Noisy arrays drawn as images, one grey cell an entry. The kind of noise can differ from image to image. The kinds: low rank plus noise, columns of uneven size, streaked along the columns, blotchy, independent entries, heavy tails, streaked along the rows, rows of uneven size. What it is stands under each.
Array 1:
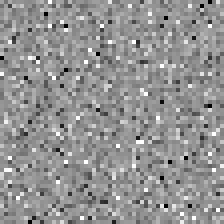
heavy tails
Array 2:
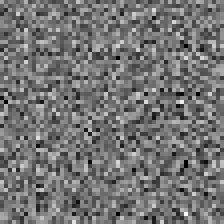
low rank plus noise
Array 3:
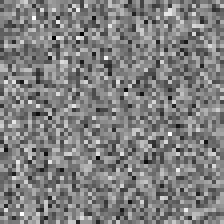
independent entries
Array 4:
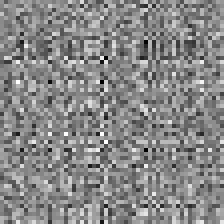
low rank plus noise
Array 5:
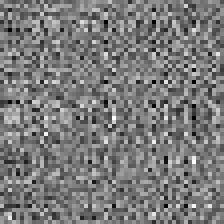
low rank plus noise
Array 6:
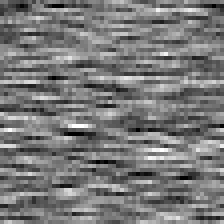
streaked along the rows
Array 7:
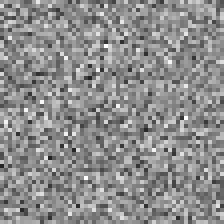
independent entries
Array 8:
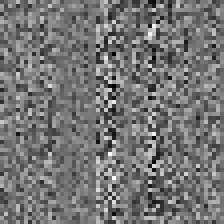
columns of uneven size
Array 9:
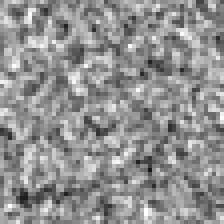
blotchy
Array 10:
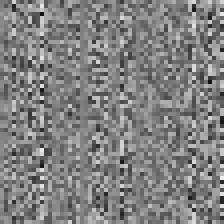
columns of uneven size
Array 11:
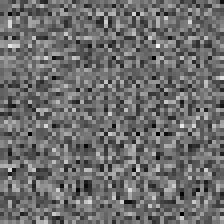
low rank plus noise
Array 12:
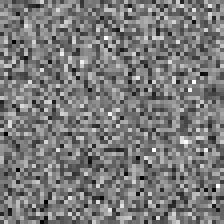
independent entries
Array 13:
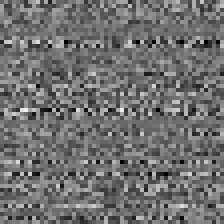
rows of uneven size
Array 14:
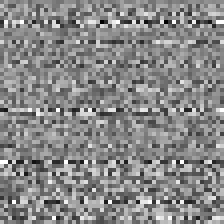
rows of uneven size
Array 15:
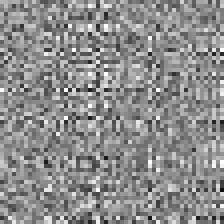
low rank plus noise
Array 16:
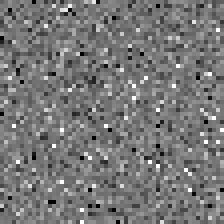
heavy tails
